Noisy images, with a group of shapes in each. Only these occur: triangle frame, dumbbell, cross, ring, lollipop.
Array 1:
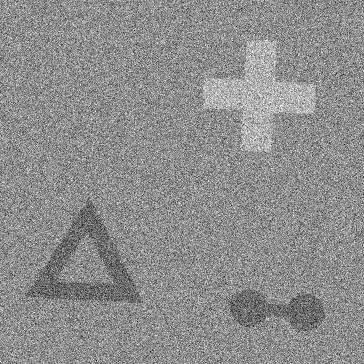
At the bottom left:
triangle frame
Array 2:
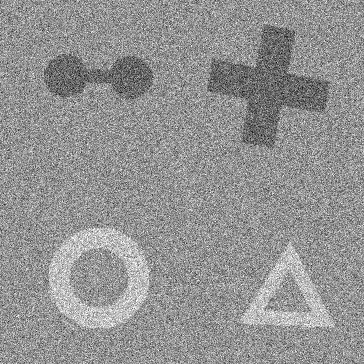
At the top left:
dumbbell
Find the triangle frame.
bottom right
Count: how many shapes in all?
4
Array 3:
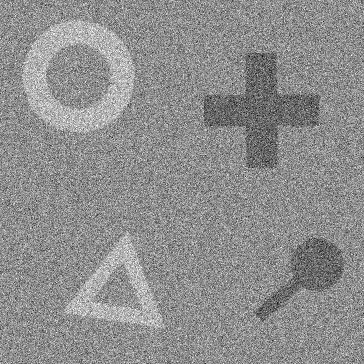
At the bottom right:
lollipop
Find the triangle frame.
bottom left
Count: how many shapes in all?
4
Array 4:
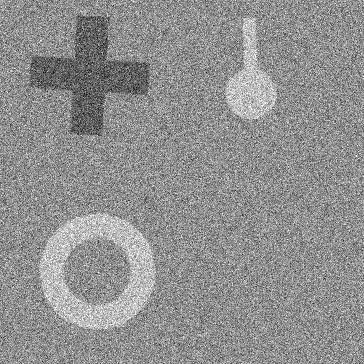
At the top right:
lollipop
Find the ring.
bottom left
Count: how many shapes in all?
3
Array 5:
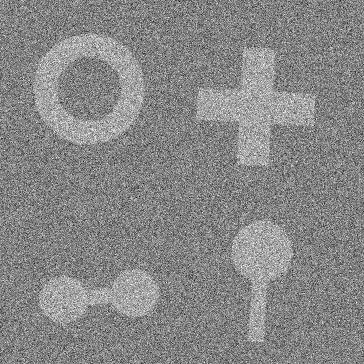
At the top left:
ring
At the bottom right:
lollipop
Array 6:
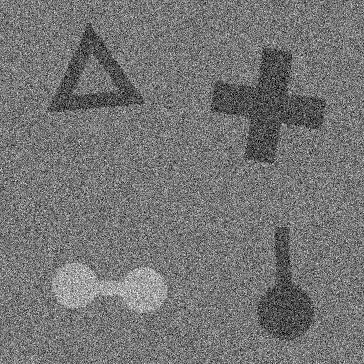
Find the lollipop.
bottom right
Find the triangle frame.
top left
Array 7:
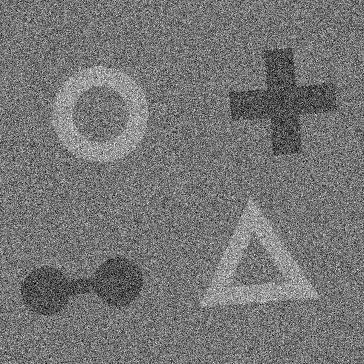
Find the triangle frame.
bottom right
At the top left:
ring
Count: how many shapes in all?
4
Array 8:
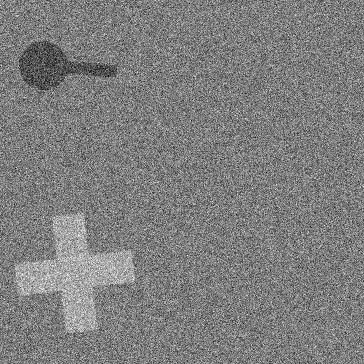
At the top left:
lollipop
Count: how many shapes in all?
2
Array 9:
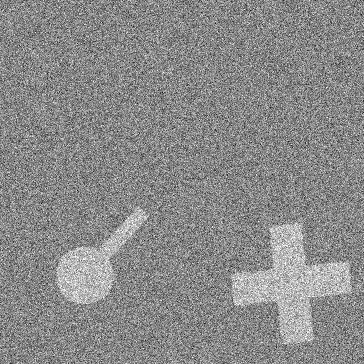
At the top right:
nothing
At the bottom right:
cross
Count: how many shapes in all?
2
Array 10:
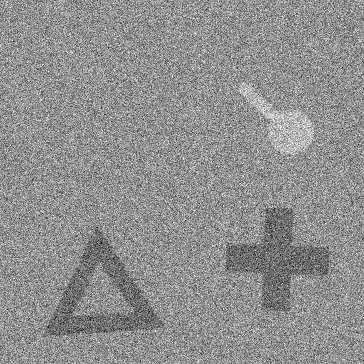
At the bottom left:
triangle frame
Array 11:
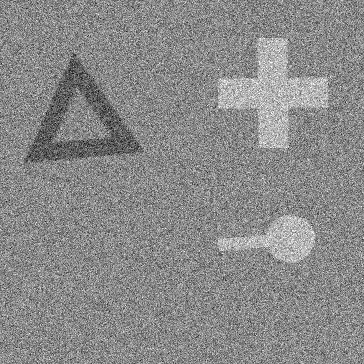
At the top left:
triangle frame
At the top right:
cross
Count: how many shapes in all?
3
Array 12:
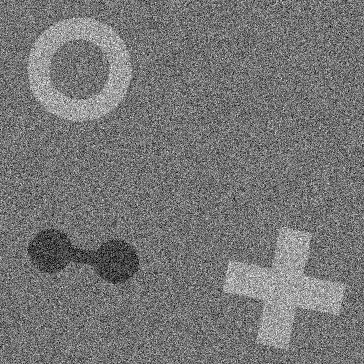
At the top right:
nothing
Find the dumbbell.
bottom left
